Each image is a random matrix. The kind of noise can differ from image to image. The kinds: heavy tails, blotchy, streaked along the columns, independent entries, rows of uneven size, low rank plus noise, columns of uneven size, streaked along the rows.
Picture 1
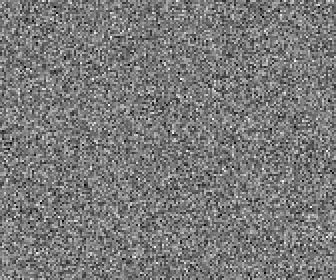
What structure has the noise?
independent entries
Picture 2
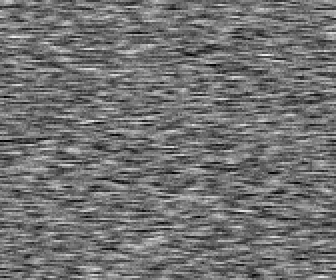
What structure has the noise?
streaked along the rows
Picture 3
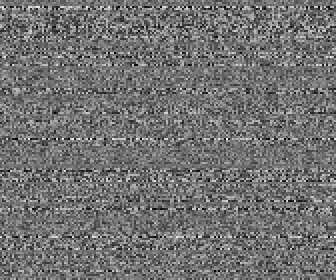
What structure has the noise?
rows of uneven size
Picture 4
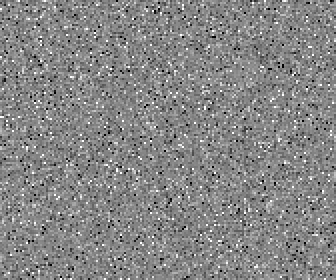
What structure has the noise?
heavy tails
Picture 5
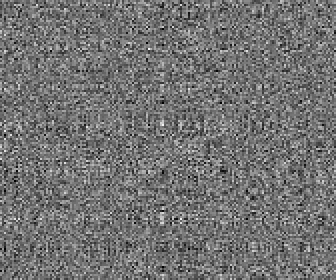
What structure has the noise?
low rank plus noise
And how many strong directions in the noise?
five to eight
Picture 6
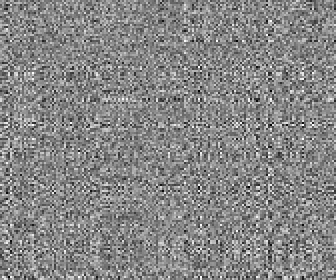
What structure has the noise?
low rank plus noise
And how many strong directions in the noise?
three or four
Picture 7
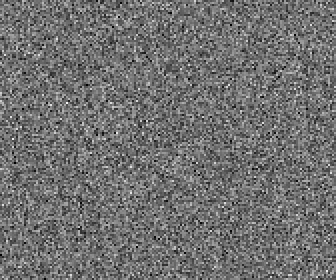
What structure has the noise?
independent entries
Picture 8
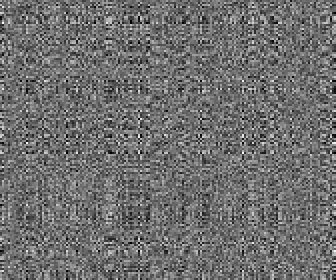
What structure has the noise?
low rank plus noise
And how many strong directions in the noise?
two
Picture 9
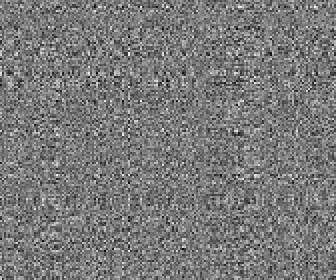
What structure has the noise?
low rank plus noise
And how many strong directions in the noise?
three or four
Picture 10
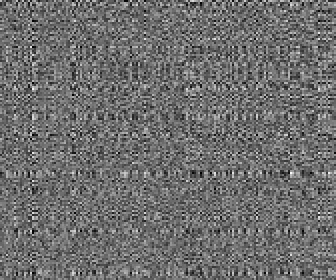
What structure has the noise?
low rank plus noise
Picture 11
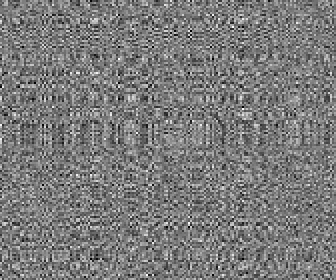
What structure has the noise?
low rank plus noise
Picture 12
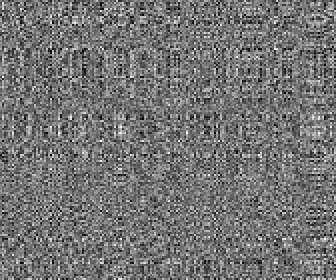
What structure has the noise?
low rank plus noise
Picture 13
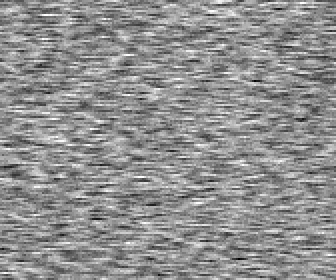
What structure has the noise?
streaked along the rows
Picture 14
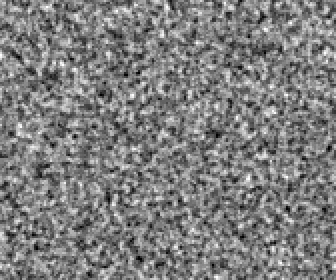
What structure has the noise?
blotchy
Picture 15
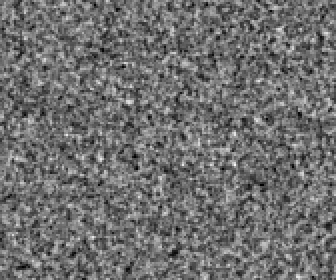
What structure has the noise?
blotchy
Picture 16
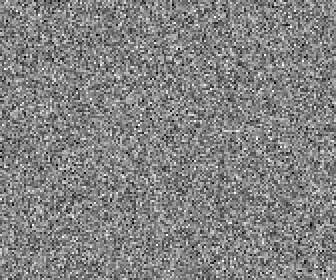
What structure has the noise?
independent entries
